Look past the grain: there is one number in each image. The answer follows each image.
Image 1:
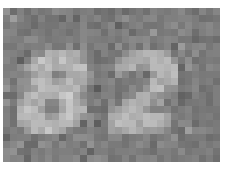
82
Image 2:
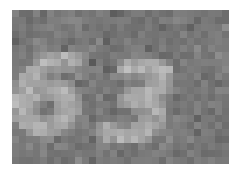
63
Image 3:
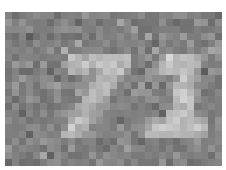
71
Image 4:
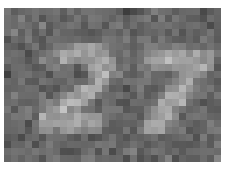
27
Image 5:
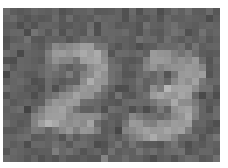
23
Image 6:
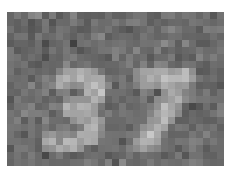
37
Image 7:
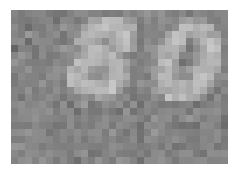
80
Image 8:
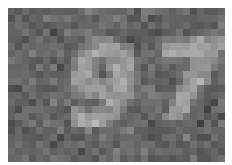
97
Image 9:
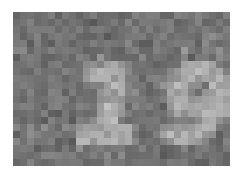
19
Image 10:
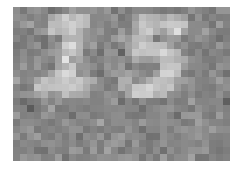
15
